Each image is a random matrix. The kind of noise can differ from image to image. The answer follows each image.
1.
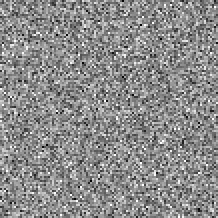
independent entries
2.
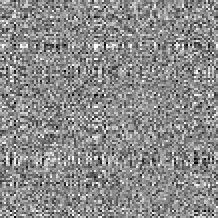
low rank plus noise
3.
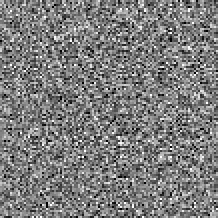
low rank plus noise
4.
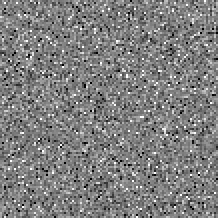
heavy tails
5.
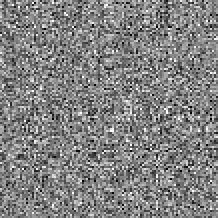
low rank plus noise
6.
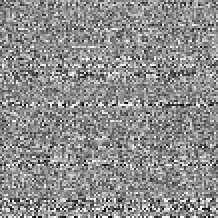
rows of uneven size
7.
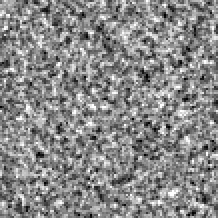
blotchy
